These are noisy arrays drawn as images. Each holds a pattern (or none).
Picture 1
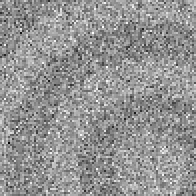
rings round one point
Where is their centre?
bottom right
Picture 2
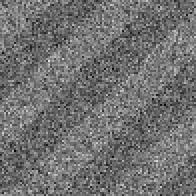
diagonal stripes
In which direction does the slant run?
bottom left to top right
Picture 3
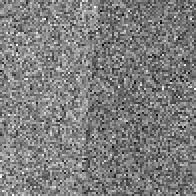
a sharp edge
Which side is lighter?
left
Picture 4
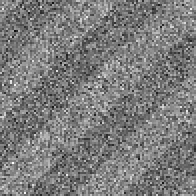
diagonal stripes
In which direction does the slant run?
bottom left to top right
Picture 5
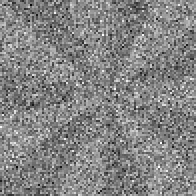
spokes from one point
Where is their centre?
centre
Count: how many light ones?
7
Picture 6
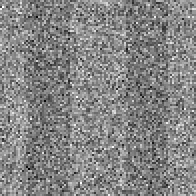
vertical stripes
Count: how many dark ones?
2
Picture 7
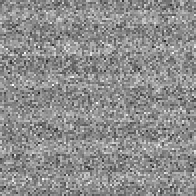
horizontal stripes
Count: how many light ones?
6
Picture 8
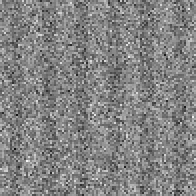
vertical stripes
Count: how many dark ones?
6
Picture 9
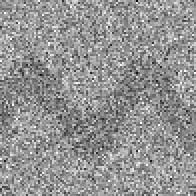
a wavy band
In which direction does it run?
left to right
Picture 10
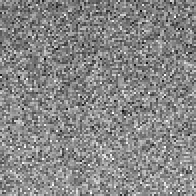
a smooth slope
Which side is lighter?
bottom
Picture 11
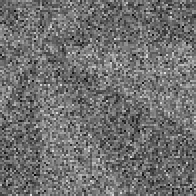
spokes from one point
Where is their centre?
top left
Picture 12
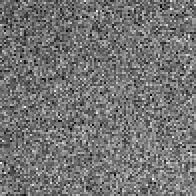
a smooth slope
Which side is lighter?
bottom right
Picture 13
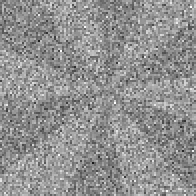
spokes from one point
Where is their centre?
centre
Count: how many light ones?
6
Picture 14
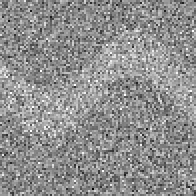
a wavy band
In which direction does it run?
left to right
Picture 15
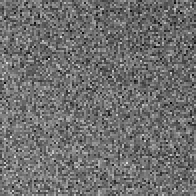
a smooth slope
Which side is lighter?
bottom left
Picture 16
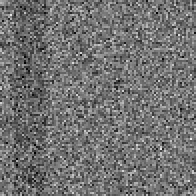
one vertical stripe
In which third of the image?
left
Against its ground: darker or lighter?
darker
